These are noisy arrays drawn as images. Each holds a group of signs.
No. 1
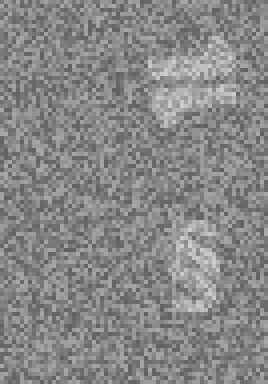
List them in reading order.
top right: not-equal sign; bottom right: section sign
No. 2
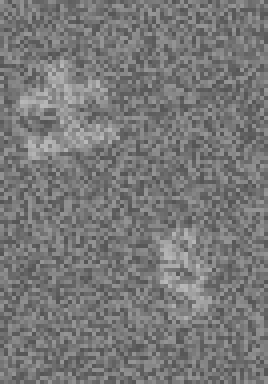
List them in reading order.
top left: plus-minus sign; bottom right: section sign
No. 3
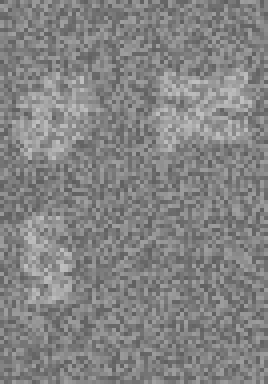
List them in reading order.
top left: hash sign; top right: not-equal sign; bottom left: section sign
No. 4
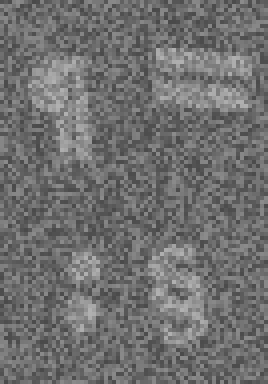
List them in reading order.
top left: pilcrow; top right: equals sign; bottom left: colon; bottom right: section sign
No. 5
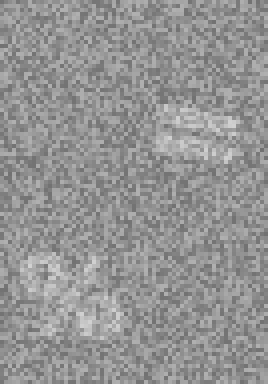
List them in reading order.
top right: equals sign; bottom left: percent sign
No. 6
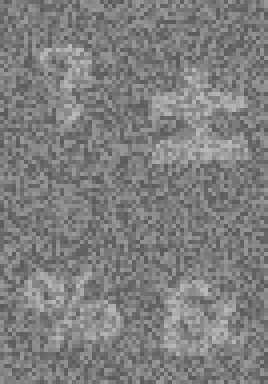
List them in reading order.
top left: question mark; top right: plus-minus sign; bottom left: percent sign; bottom right: ampersand
